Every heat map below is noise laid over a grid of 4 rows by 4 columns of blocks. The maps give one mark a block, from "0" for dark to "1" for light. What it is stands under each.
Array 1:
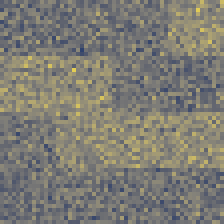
0001
1100
0111
0000
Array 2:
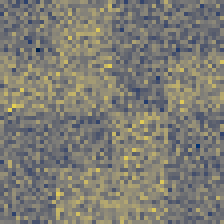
0100
1101
0010
0110
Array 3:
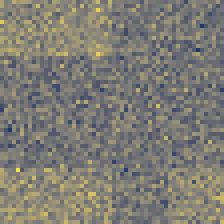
1100
0000
0000
1101
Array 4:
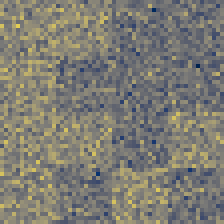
1100
1000
1101
1010
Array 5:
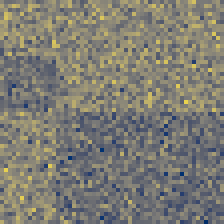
1111
0111
1000
1000
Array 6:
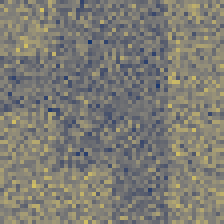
1001
0001
1001
1101
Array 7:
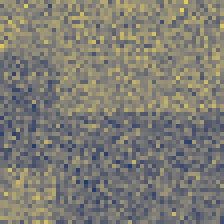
1111
0111
0000
1000
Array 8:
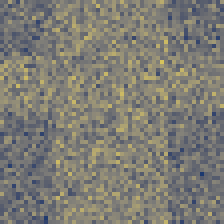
0110
1111
0110
0110
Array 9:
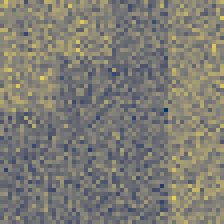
1101
1001
0001
0001
